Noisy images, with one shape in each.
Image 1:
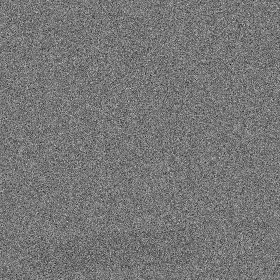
dark bar
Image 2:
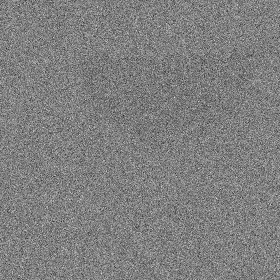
dark half disc
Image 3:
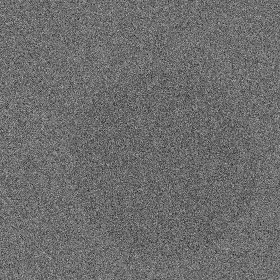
dark disc
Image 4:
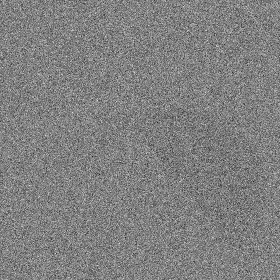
dark half disc
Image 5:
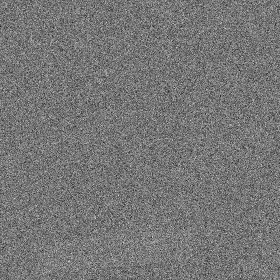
light bar
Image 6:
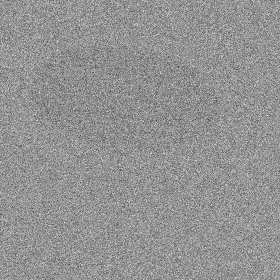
dark ellipse
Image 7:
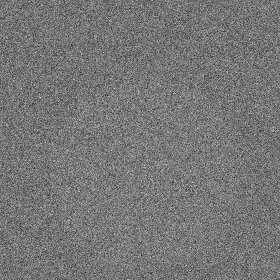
light disc
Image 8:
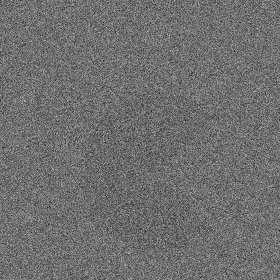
dark disc with a wedge cut out
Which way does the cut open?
right
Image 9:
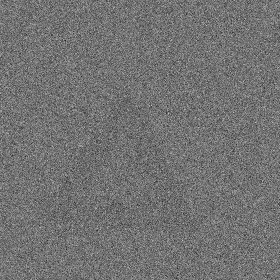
dark triangle frame
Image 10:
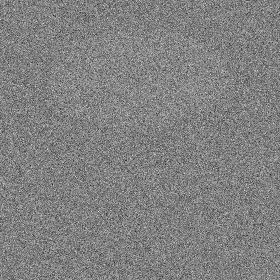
light ellipse
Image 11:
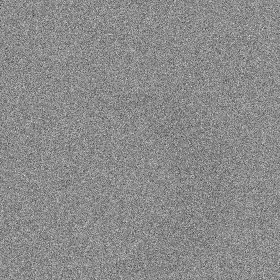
dark crescent
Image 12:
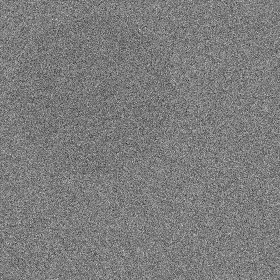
dark disc
